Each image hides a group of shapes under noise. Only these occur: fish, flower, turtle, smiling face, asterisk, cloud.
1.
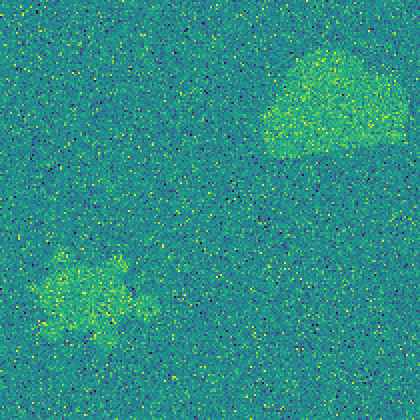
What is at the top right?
cloud
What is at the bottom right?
nothing
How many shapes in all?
2
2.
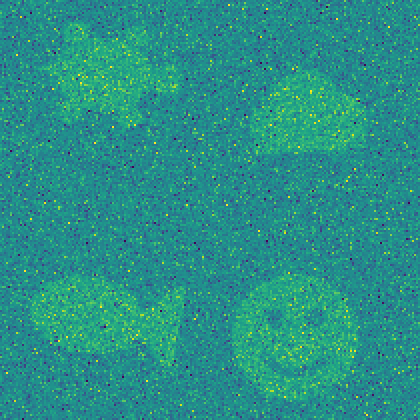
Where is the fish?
bottom left
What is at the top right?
cloud
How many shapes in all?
4
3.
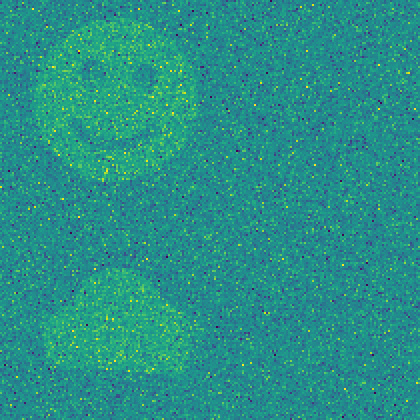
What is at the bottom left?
cloud
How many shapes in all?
2
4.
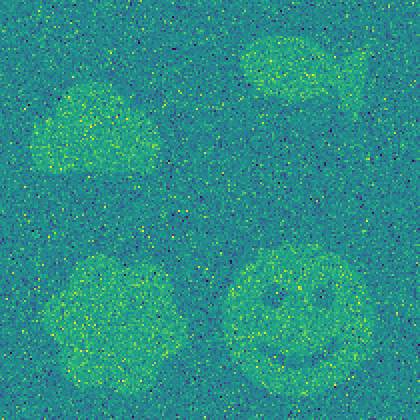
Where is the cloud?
top left
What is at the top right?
fish
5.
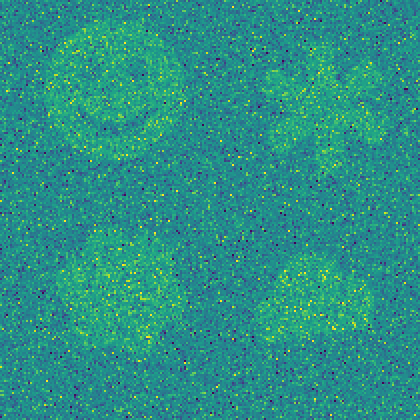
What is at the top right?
asterisk
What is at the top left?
smiling face
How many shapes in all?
4
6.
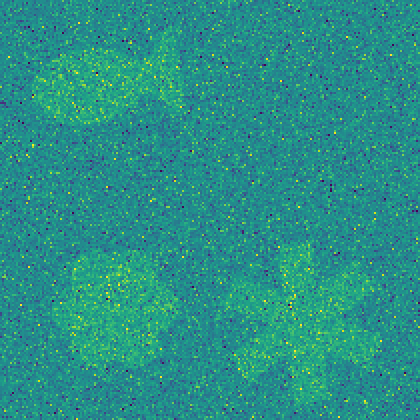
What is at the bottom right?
asterisk
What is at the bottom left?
flower
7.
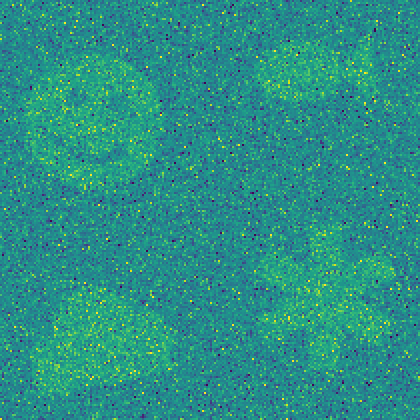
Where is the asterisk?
bottom right
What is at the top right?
fish
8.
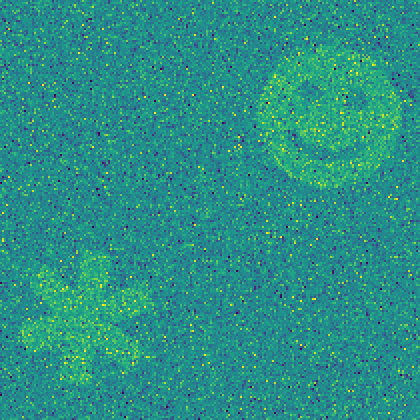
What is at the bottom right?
nothing
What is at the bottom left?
asterisk
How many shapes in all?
2
